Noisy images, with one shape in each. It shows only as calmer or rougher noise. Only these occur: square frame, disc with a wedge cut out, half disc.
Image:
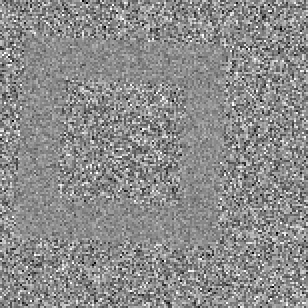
calm square frame
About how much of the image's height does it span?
two thirds
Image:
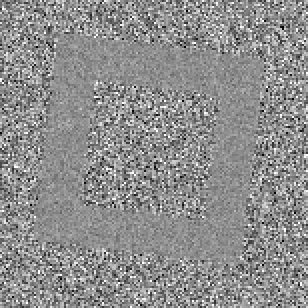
calm square frame
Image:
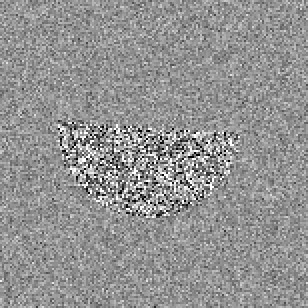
rough half disc
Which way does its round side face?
down
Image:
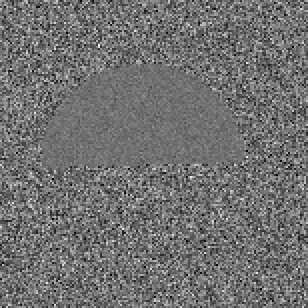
calm half disc
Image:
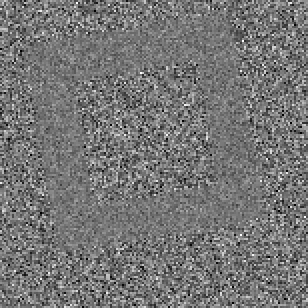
calm square frame
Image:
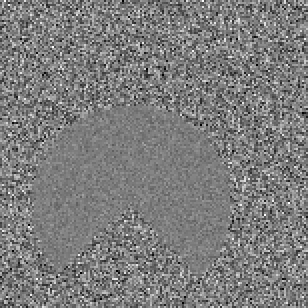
calm disc with a wedge cut out
